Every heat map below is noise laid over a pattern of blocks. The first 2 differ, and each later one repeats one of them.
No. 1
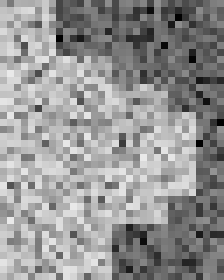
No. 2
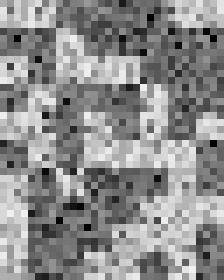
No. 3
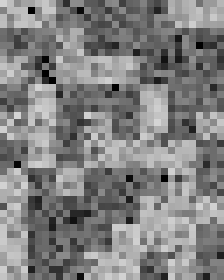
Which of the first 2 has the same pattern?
2
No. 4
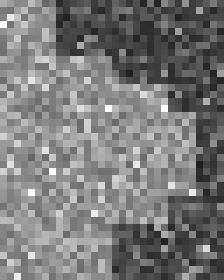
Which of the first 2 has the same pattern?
1
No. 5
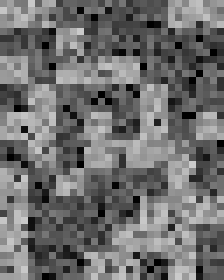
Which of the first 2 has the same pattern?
2
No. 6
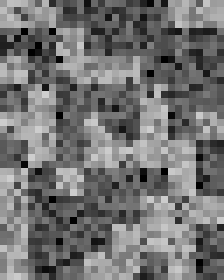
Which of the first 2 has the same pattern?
2
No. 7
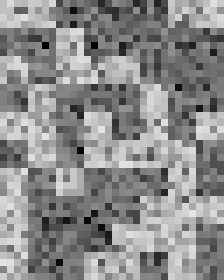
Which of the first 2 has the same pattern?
2
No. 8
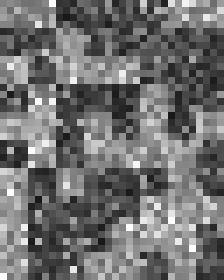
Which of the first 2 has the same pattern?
2
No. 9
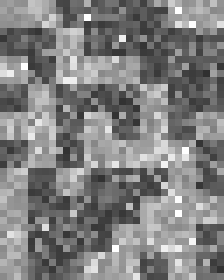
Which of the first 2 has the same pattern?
2
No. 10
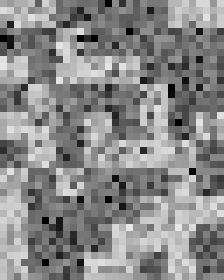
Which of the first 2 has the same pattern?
2
